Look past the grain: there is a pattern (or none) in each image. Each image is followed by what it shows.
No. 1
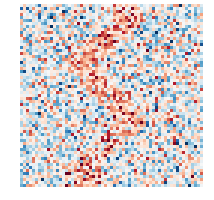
a wavy band
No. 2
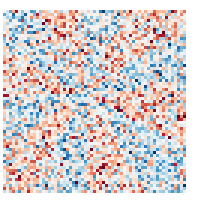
spokes from one point
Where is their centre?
centre
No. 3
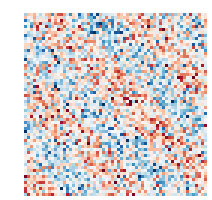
diagonal stripes
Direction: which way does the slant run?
top left to bottom right
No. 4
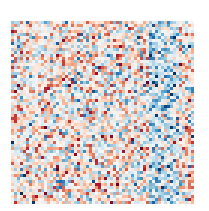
one vertical stripe
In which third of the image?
right
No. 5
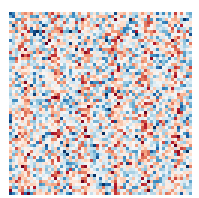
vertical stripes
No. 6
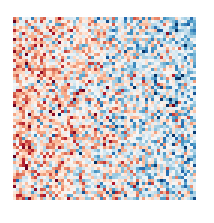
a smooth slope
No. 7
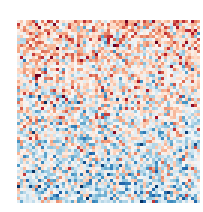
a smooth slope
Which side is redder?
top
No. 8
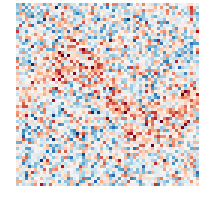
a wavy band
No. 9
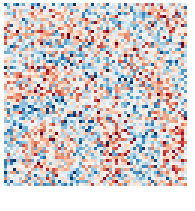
rings round one point
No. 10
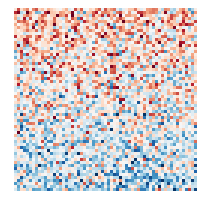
a smooth slope
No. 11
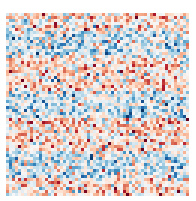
horizontal stripes
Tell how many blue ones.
3
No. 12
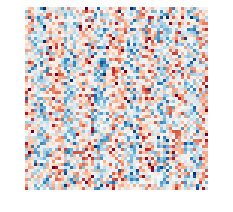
vertical stripes
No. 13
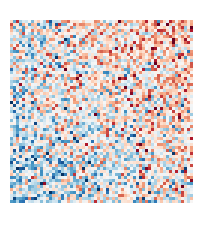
a smooth slope
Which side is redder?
top right
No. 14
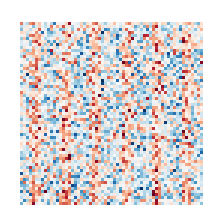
vertical stripes
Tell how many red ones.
6
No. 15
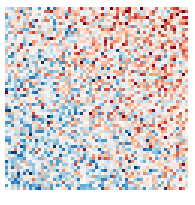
a smooth slope
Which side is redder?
top right
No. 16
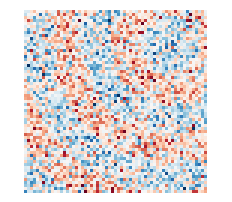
rings round one point
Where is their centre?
top right
